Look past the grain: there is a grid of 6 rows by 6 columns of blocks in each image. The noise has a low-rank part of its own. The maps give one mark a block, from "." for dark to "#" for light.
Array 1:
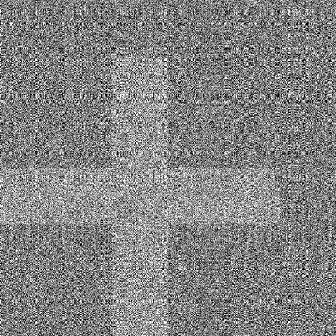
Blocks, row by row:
. . . . . .
. . # . . .
. . # . . .
# # # # # .
. . # . . .
. . # . . .
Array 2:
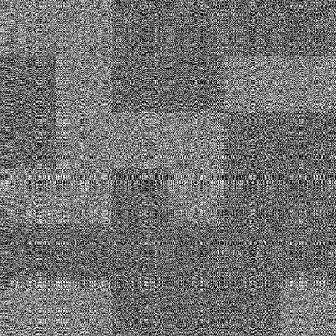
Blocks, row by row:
# # . . . .
. # . . # #
. # # # . .
# # . # . .
. . . . . .
# # . . . #
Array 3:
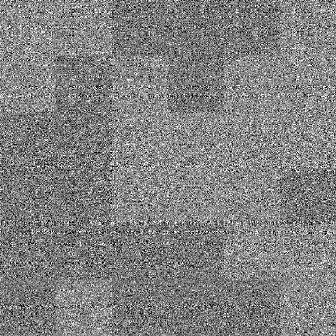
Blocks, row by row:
# # . . . #
# . # . # #
. . # # # #
. . # # # .
. . . . # #
. # . . . #
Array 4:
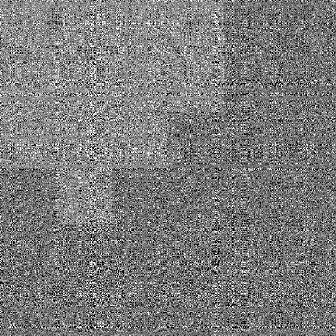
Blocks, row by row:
# # # # . .
# # # # . .
# # # . . .
. # . . . .
. . . . . .
. . . . . .
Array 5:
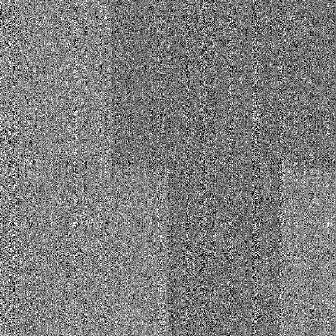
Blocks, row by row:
# # . . . .
# # . . . .
# # . . . .
# # # . . #
# # # . . #
# # # . . #
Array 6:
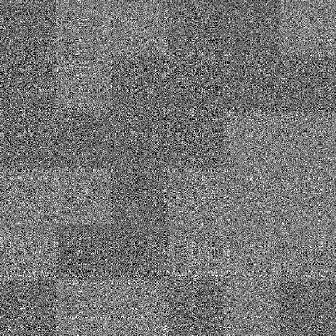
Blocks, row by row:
. # # . . #
. # . . . .
. . . . # #
# # . # # #
# . . # # #
. # # . # .
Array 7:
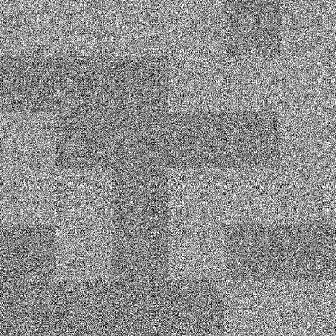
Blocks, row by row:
# # # # . #
. . . # # #
# . . . . #
# # . # # #
. # . # . .
. . . . # #
